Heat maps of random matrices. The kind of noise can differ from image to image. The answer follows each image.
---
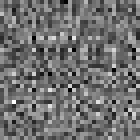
low rank plus noise
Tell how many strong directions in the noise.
two
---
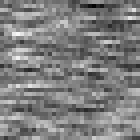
streaked along the rows
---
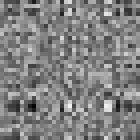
low rank plus noise
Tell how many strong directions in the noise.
one
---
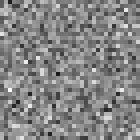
independent entries
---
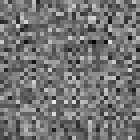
low rank plus noise
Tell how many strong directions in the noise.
three or four
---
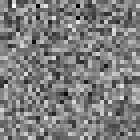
independent entries
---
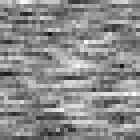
streaked along the rows
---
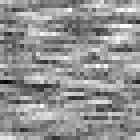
streaked along the rows
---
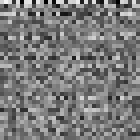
rows of uneven size
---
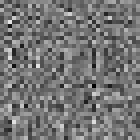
low rank plus noise
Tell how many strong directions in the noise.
one
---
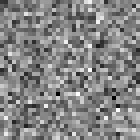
independent entries
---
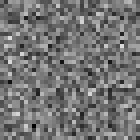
low rank plus noise
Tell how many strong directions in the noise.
five to eight
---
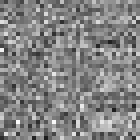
low rank plus noise
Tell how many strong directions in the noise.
two
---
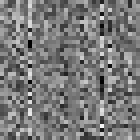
columns of uneven size
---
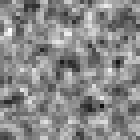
blotchy
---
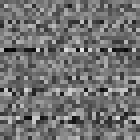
rows of uneven size
